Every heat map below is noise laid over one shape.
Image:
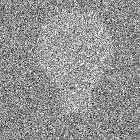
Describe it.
light light bulb
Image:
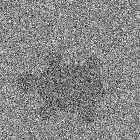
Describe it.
dark turtle
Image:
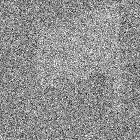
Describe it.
light flag
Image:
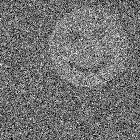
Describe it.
light smiling face
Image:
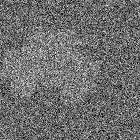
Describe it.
light car
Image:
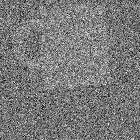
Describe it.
light cup
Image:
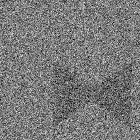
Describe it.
dark bow tie
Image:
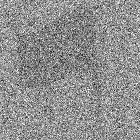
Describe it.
dark flag
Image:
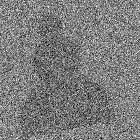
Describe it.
dark chess pawn
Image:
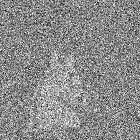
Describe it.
light chess knight
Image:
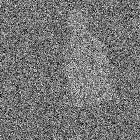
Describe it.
light bottle
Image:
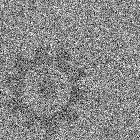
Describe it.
dark gear
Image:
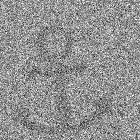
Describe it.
dark anchor
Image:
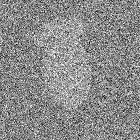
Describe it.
light footprint
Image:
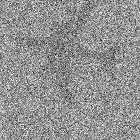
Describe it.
dark airplane
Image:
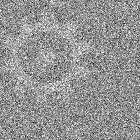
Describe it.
light gear
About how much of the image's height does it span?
two thirds
